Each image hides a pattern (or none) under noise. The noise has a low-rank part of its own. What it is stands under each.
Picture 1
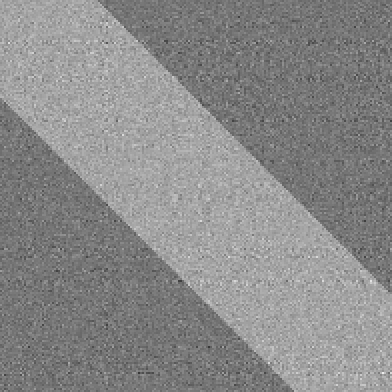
a diagonal band
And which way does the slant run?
top left to bottom right
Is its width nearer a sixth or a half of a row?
a half
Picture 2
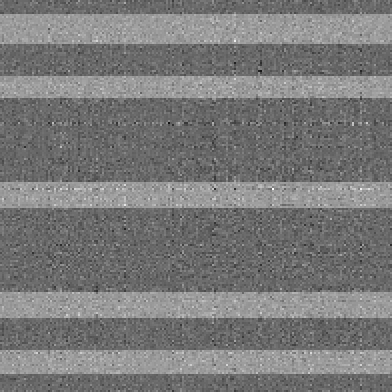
bands of rows
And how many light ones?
5
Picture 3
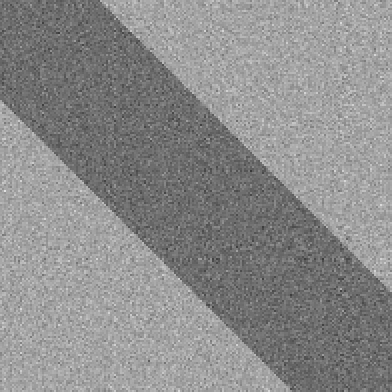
a diagonal band
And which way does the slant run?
top left to bottom right
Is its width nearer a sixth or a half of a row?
a half
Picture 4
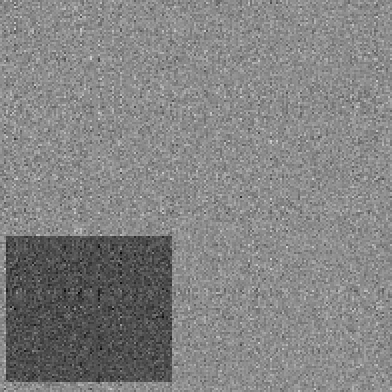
one block
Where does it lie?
bottom left
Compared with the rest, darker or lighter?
darker
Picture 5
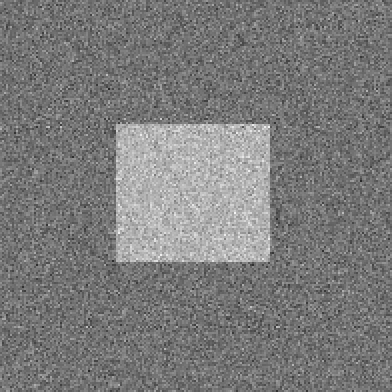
one block
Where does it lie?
centre
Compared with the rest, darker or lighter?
lighter
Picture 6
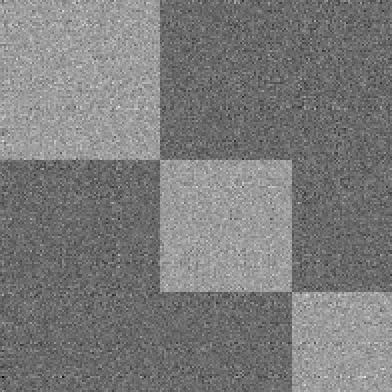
blocks along the diagonal
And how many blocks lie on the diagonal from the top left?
3
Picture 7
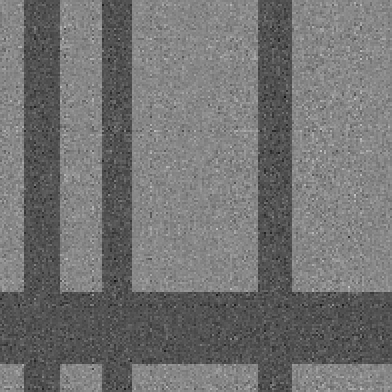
bands of rows crossing bands of columns
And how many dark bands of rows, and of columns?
1 and 3
